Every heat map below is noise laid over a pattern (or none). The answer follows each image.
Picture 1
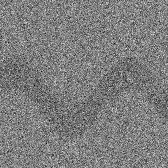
a wavy band
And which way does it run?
left to right
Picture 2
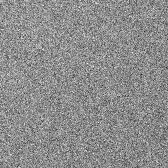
a smooth slope
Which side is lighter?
top left
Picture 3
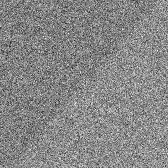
a sharp edge
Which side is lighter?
bottom right
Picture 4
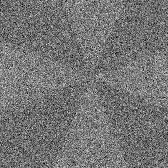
spokes from one point
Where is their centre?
centre
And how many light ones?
4
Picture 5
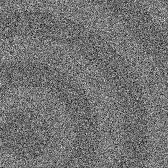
rings round one point
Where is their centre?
bottom left
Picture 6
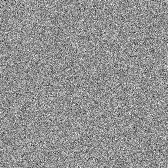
only noise
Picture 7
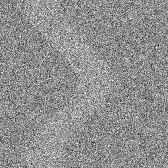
a wavy band
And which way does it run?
top to bottom
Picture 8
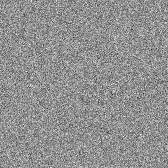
only noise
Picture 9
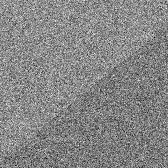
a sharp edge
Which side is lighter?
top left
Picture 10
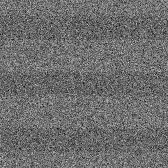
horizontal stripes
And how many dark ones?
3
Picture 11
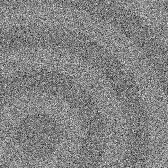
rings round one point
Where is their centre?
bottom left
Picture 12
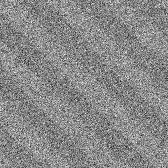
diagonal stripes
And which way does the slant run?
top left to bottom right
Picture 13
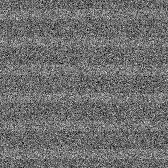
horizontal stripes
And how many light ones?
6
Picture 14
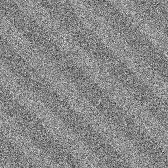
diagonal stripes
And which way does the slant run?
top left to bottom right
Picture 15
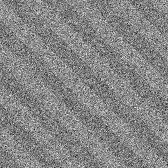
diagonal stripes
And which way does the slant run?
top left to bottom right
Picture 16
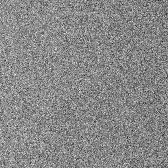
a smooth slope
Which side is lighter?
left
